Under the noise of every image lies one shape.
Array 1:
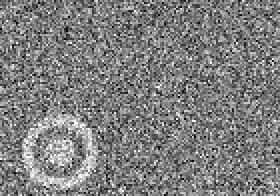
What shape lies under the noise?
bullseye
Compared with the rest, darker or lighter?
lighter
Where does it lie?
bottom left
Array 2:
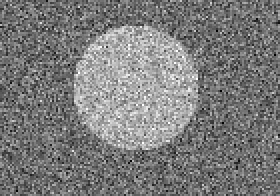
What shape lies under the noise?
disc
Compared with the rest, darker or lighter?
lighter
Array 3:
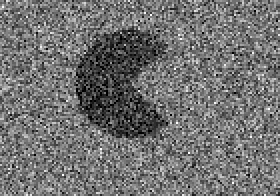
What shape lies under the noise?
disc with a wedge cut out
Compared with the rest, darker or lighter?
darker
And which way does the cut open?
right
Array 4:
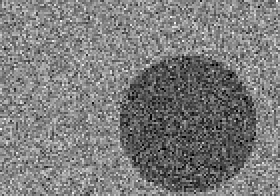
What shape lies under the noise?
disc
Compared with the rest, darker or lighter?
darker
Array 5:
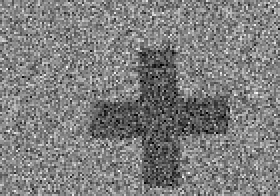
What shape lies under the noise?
cross
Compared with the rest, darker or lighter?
darker
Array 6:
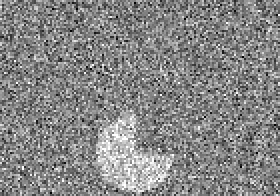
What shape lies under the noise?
disc with a wedge cut out
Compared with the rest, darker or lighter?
lighter
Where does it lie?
bottom middle
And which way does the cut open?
up and right
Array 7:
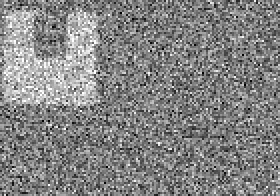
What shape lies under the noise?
square with a notch
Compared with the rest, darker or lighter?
lighter
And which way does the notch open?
up
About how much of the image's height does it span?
half
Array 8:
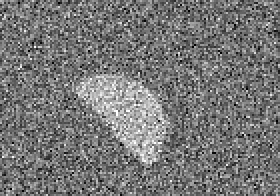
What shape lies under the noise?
half disc
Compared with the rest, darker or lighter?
lighter
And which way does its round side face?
up and right
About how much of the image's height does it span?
half
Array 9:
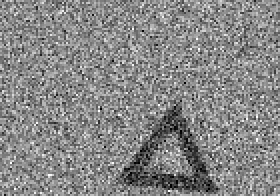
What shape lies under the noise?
triangle frame
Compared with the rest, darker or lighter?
darker
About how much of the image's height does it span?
half
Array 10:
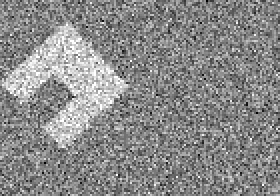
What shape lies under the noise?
square with a notch
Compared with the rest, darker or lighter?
lighter
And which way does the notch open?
down and left
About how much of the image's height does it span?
two thirds
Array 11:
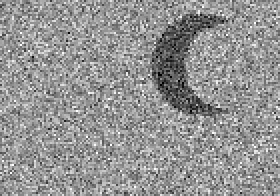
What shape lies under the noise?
crescent
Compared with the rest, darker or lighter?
darker
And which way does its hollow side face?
right
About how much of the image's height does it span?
half
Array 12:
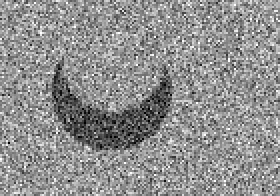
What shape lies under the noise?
crescent
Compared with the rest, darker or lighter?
darker
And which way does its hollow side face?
up
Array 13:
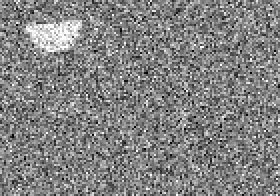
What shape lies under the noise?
half disc
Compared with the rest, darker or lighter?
lighter
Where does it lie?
top left
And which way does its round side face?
down
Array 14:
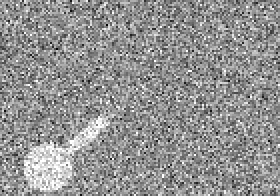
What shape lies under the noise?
lollipop
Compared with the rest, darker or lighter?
lighter
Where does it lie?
bottom left
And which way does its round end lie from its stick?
down and left
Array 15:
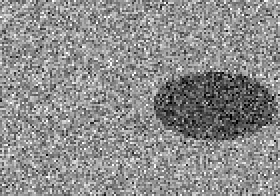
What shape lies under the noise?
ellipse
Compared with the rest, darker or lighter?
darker
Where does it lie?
middle right
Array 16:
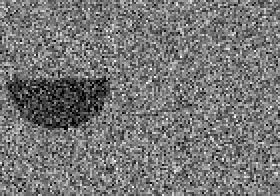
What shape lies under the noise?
half disc
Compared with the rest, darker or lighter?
darker
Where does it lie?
middle left
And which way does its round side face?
down
